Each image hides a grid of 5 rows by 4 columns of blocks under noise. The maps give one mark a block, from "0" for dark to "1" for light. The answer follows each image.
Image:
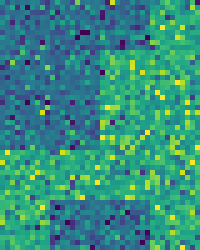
0 0 0 1
0 0 1 1
0 0 1 1
1 1 1 1
1 0 0 1
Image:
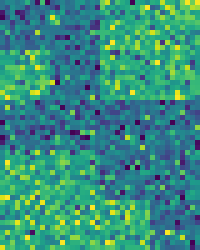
0 0 1 1
1 0 1 1
0 0 0 0
1 1 0 0
1 1 1 0
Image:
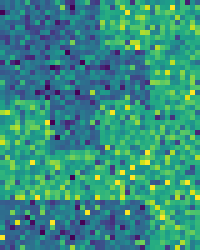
0 0 1 1
0 0 0 1
1 0 1 1
1 1 1 1
0 0 0 1
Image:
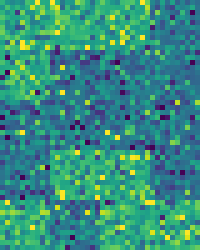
1 1 1 0
1 0 0 0
0 0 0 0
0 1 1 0
1 0 1 1
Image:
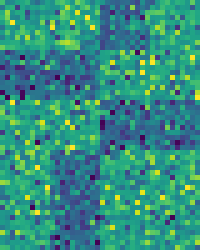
1 1 0 1
0 0 1 1
1 1 0 0
1 0 1 1
1 0 1 1
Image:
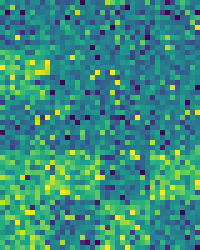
0 0 0 0
1 0 0 0
0 0 0 0
1 1 0 1
1 0 1 0
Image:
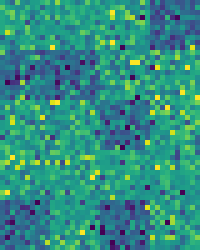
1 1 1 0
0 0 1 1
1 1 0 1
1 1 1 1
0 1 0 1
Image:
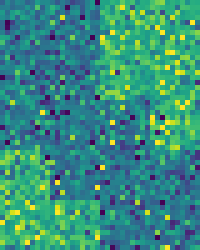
0 0 1 1
0 0 1 1
0 0 0 1
1 0 0 0
1 1 0 0
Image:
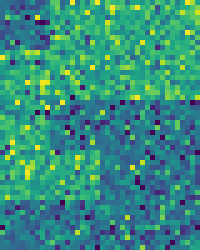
0 1 1 1
1 1 1 1
1 0 0 0
1 1 0 0
0 0 0 0
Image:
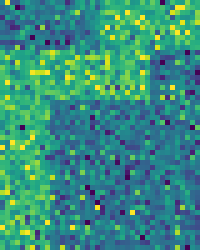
0 0 1 1
1 1 1 0
1 0 0 0
1 0 0 0
1 0 0 0
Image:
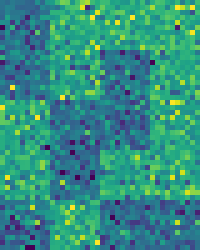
0 1 1 1
0 1 0 1
1 0 0 1
1 0 1 1
0 1 0 0
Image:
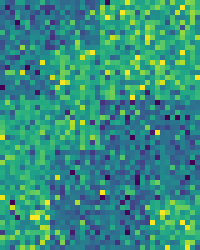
0 0 1 1
0 1 1 1
1 1 0 0
1 0 0 0
1 0 0 1
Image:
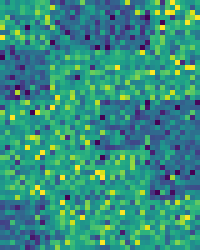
1 0 0 1
0 1 1 1
1 1 0 0
1 1 1 0
0 1 1 1
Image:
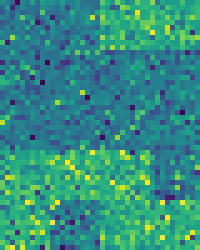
0 0 1 1
0 0 0 0
0 0 0 0
1 1 1 0
1 0 1 1
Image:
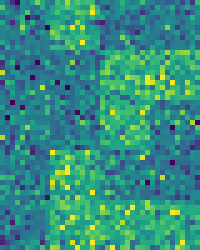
0 1 0 0
0 0 1 1
0 0 1 0
0 1 0 0
0 1 1 1
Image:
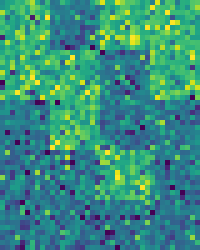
1 0 1 1
1 1 0 1
0 1 0 0
0 0 1 0
0 0 0 0
